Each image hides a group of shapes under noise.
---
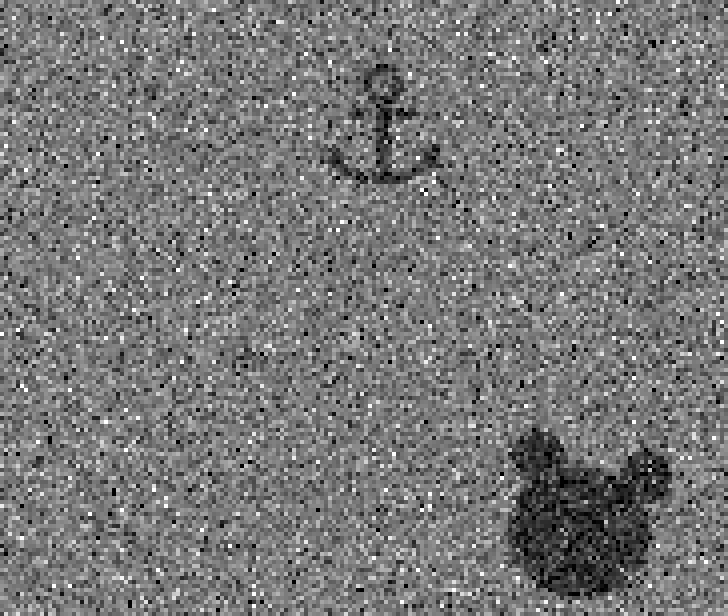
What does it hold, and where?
top middle: anchor; bottom right: bear's head
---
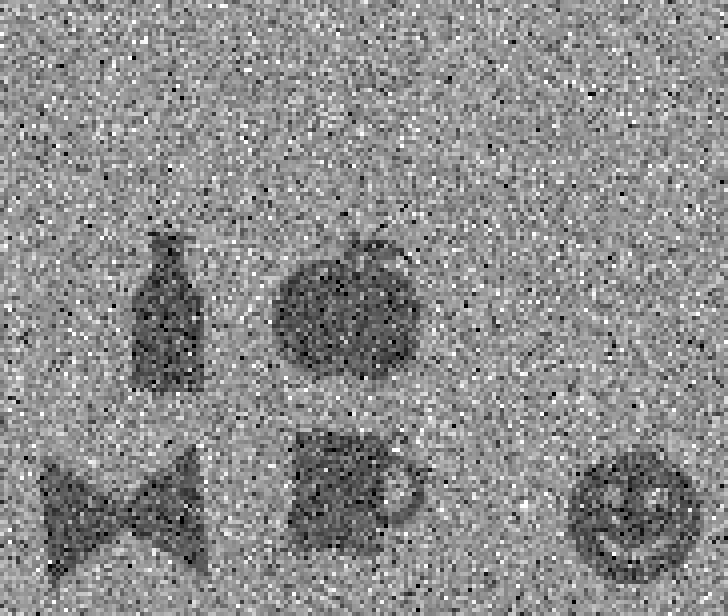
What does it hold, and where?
middle left: bottle; centre: apple; bottom left: bow tie; bottom middle: cup; bottom right: smiling face
